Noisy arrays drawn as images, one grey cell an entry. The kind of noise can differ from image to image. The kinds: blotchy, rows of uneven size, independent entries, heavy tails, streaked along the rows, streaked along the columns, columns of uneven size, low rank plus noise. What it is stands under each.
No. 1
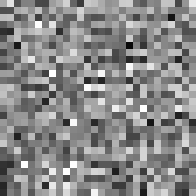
low rank plus noise
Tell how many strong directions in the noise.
three or four
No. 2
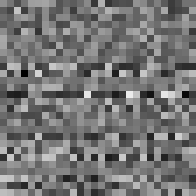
rows of uneven size
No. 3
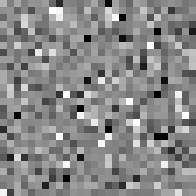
heavy tails
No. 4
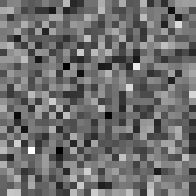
independent entries
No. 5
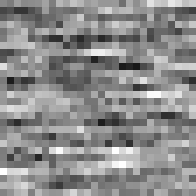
streaked along the rows
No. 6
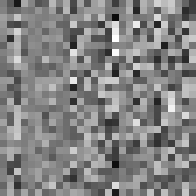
columns of uneven size
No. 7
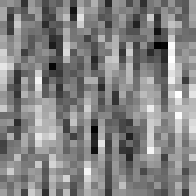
streaked along the columns
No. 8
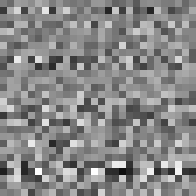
rows of uneven size
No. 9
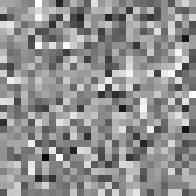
independent entries
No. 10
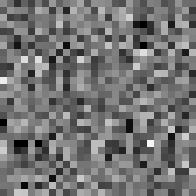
low rank plus noise
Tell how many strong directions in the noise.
two
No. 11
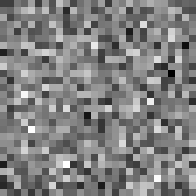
independent entries
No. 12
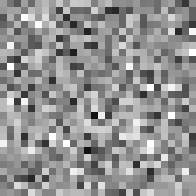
independent entries
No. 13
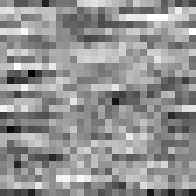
streaked along the rows
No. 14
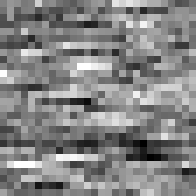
streaked along the rows
